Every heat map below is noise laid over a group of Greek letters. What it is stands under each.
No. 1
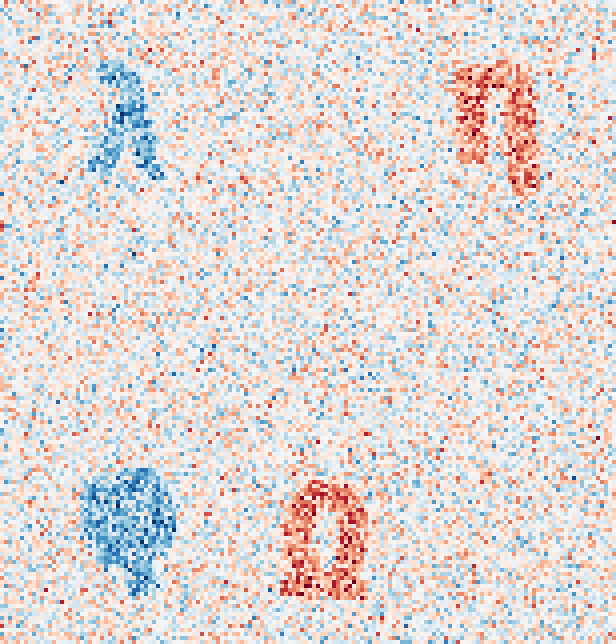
top left: blue lambda; top right: red eta; bottom left: blue phi; bottom middle: red omega
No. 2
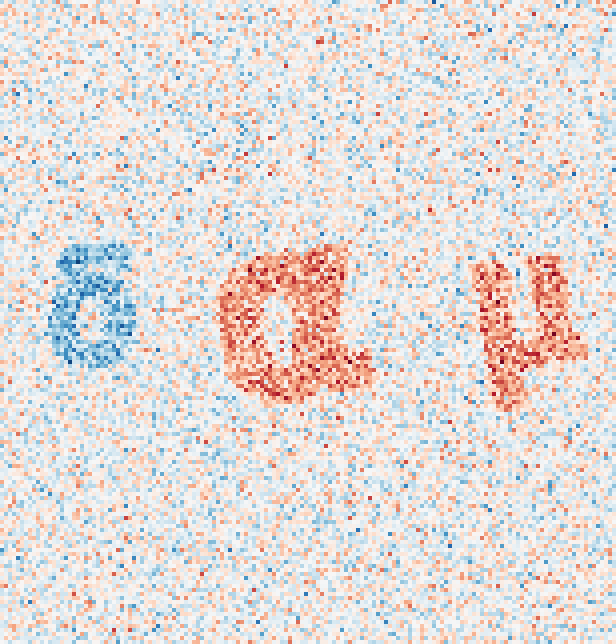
middle left: blue delta; centre: red alpha; middle right: red mu
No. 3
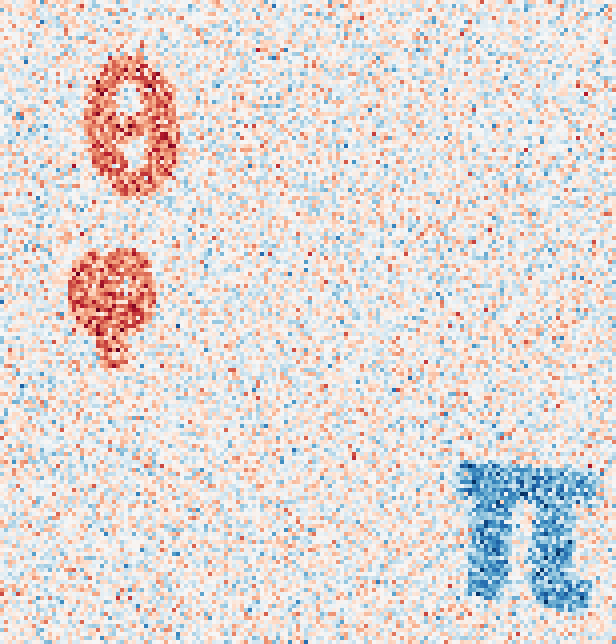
top left: red theta; middle left: red phi; bottom right: blue pi
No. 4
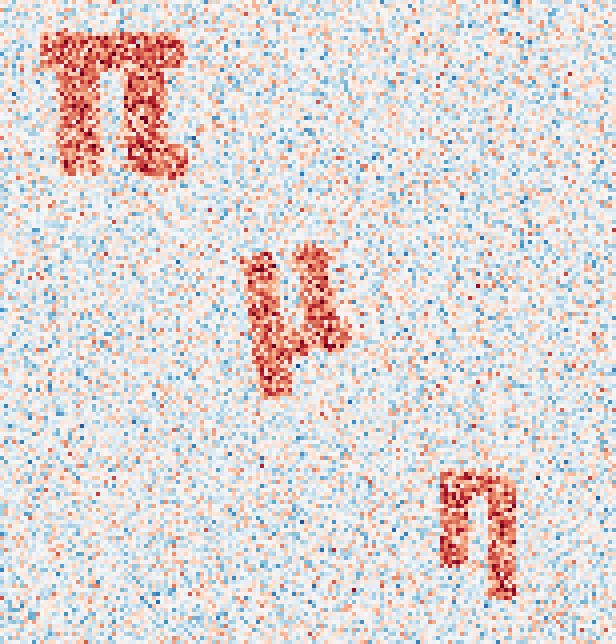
top left: red pi; centre: red mu; bottom right: red eta
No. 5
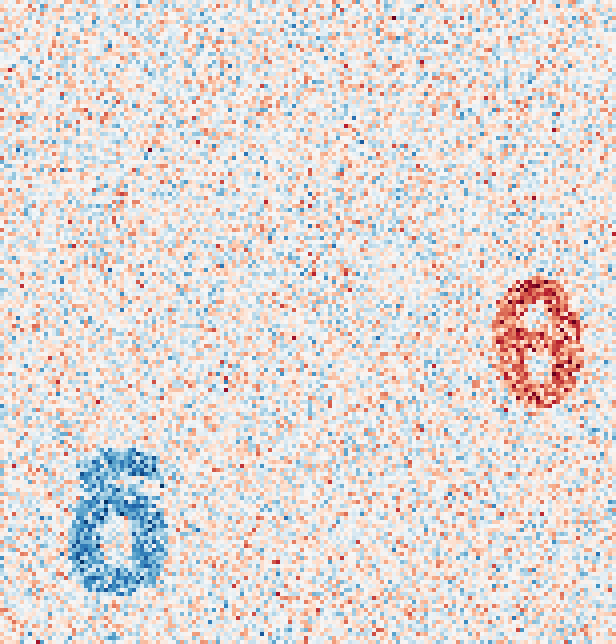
middle right: red theta; bottom left: blue delta
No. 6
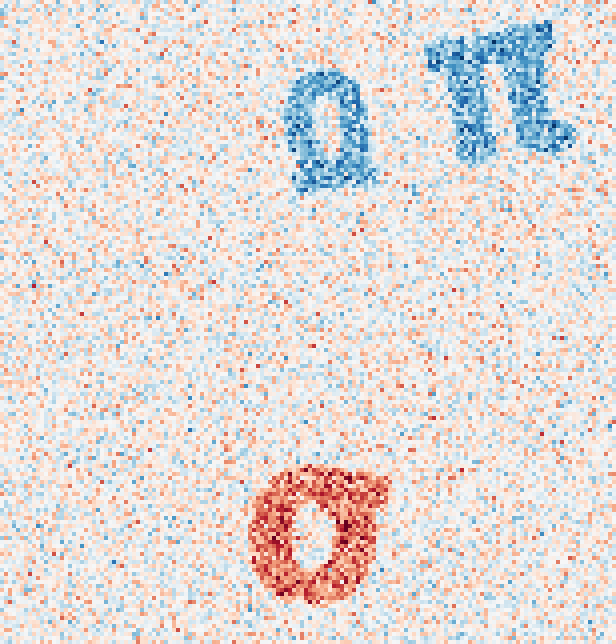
top middle: blue omega; top right: blue pi; bottom middle: red sigma
